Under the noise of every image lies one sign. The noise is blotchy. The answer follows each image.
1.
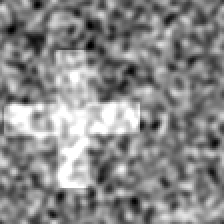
plus sign
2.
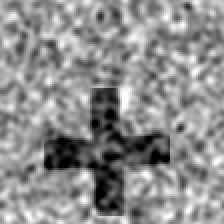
plus sign
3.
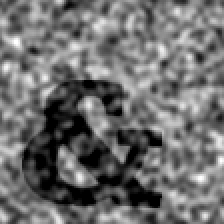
ampersand
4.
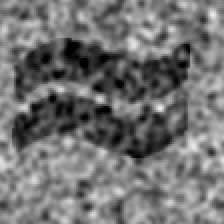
approximately sign
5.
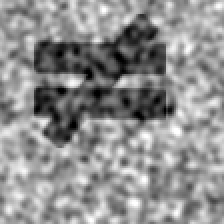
not-equal sign
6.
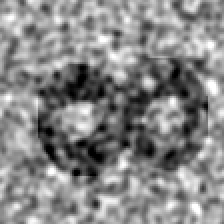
infinity sign
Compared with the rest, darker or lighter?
darker
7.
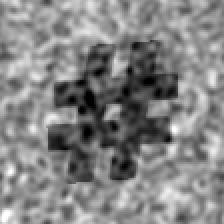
hash sign
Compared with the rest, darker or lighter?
darker
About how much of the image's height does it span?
two thirds
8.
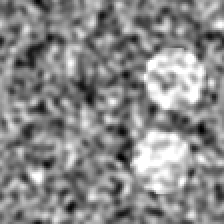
colon
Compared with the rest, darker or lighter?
lighter
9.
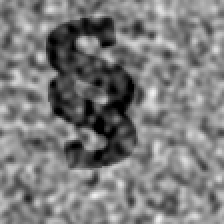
section sign
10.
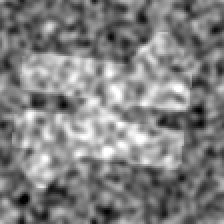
not-equal sign
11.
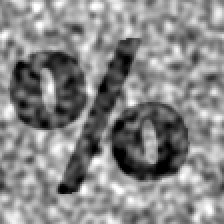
percent sign
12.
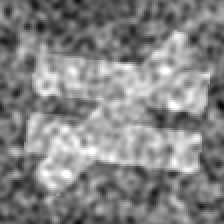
not-equal sign
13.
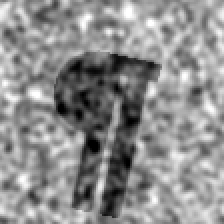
pilcrow
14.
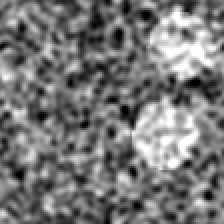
colon
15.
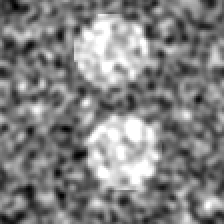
colon
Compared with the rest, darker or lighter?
lighter
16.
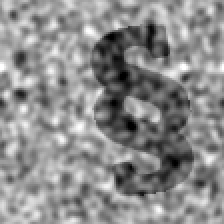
section sign
